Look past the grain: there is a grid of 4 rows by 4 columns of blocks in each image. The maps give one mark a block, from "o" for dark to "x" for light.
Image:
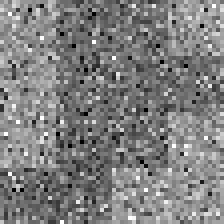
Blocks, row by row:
x o o x
x o o o
x o o x
o o x x
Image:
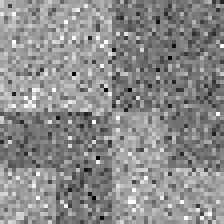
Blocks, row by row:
x x o o
x x o o
o o x o
x o x x
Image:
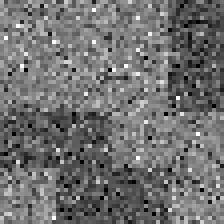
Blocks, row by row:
x x x o
x x x o
o o x x
x o o x
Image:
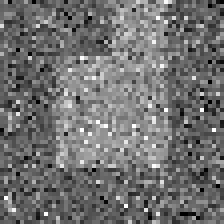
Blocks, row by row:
o o x o
o x x o
o x x o
o o o o
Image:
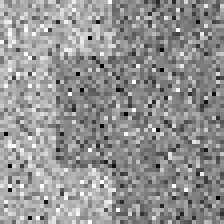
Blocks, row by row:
x x o o
x o o o
x o o o
x x o o
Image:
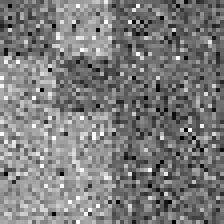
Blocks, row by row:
o x o o
x o o o
x x o o
x x o o
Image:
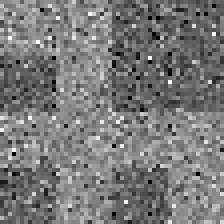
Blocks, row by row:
x x o o
o x o o
x x x x
o x o x
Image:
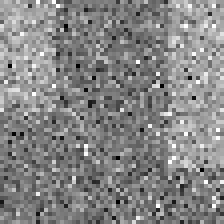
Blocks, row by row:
x o o x
x o o x
o o o x
o o o o
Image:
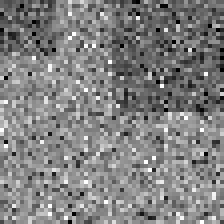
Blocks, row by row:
o x o o
x x o o
x x x x
x x x x
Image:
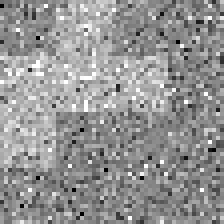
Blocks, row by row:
o x o o
x x x o
x o o o
o o o o
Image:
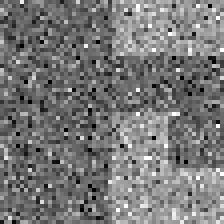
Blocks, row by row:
o o x x
o o o o
o o x o
o o x x
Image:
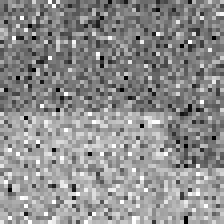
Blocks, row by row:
o o o o
o o o o
x x x o
x x x x
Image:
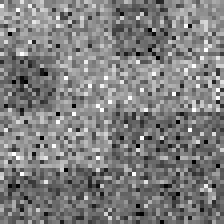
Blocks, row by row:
x x o x
o x x x
x x o o
o o o o
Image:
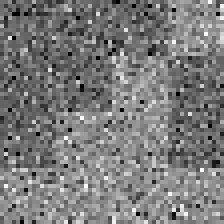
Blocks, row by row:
o o o x
o o x o
o x x o
x x x x
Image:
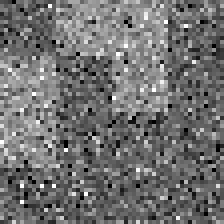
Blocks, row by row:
o x x o
x o x o
x o o o
o o o o
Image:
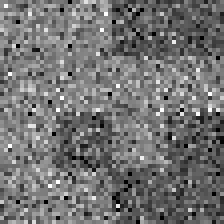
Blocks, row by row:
x x o o
x x x x
x o x o
x x o o
